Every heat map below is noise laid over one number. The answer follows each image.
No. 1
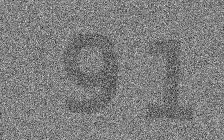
91
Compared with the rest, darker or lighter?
darker
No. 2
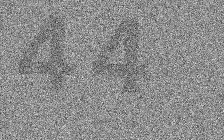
44
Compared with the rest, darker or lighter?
darker
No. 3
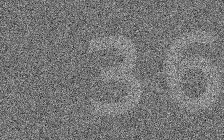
36
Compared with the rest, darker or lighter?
lighter
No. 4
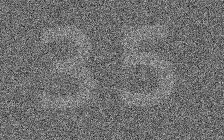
35
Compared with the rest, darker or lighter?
lighter
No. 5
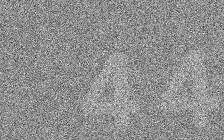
44
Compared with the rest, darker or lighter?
lighter
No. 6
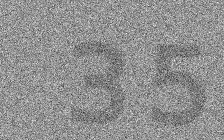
35
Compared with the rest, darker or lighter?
darker
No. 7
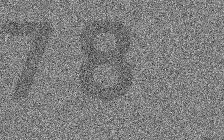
78
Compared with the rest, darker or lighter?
darker
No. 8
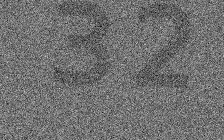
32
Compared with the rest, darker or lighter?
darker
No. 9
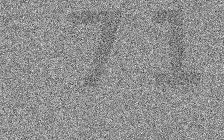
71
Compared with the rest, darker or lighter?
darker
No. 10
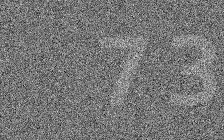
73
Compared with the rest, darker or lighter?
lighter
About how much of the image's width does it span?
half
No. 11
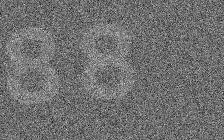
88
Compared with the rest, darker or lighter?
lighter
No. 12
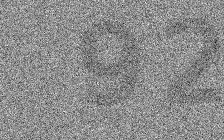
92
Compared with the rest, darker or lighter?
darker
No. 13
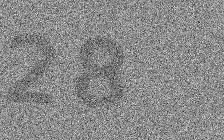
28
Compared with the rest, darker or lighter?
darker
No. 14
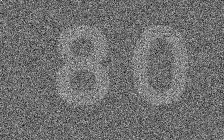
80
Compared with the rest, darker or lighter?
lighter
